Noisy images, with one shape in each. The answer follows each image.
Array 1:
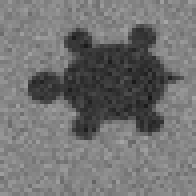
turtle
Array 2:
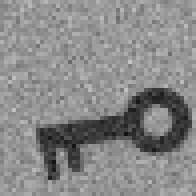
key
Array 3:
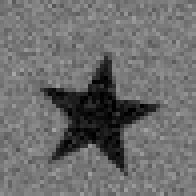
star
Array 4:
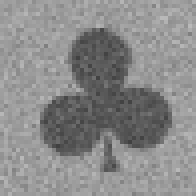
club
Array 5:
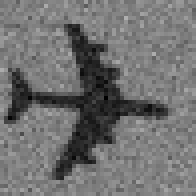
airplane
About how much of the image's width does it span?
nearly all
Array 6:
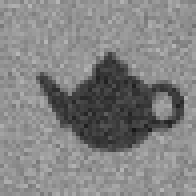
teapot
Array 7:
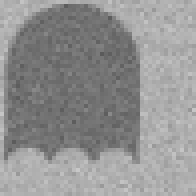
ghost
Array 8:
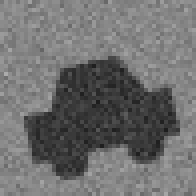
car
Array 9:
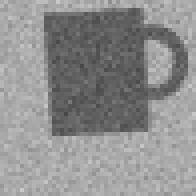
cup
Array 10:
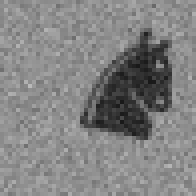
chess knight
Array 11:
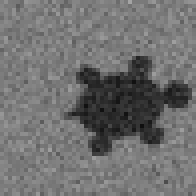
turtle
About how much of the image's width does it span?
two thirds
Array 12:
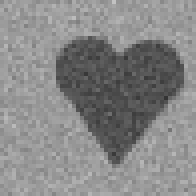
heart
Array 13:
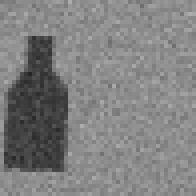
bottle
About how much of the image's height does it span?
two thirds
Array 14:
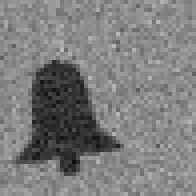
bell
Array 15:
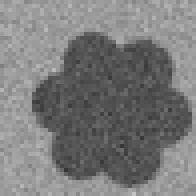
flower
